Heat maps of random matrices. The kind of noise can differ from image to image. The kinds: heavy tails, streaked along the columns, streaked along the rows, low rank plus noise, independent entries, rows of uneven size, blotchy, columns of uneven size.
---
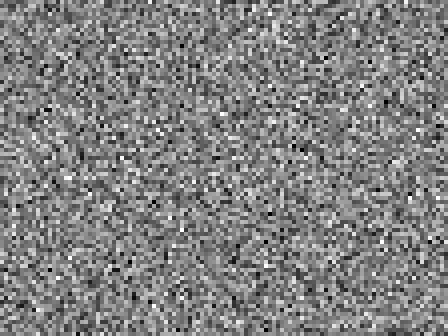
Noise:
independent entries
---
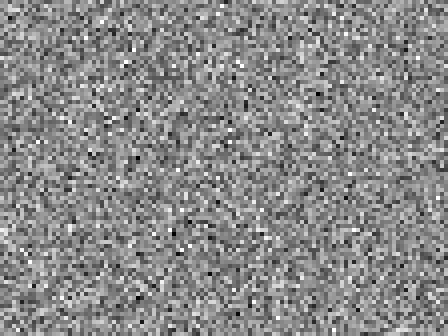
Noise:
independent entries
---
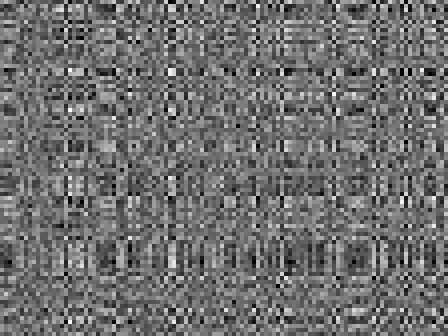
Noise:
low rank plus noise
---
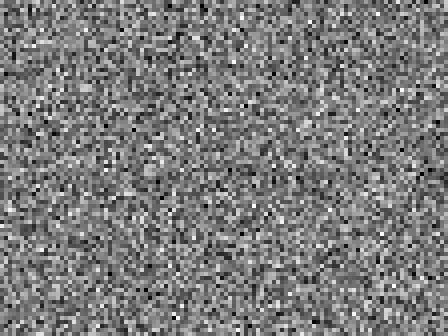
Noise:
independent entries
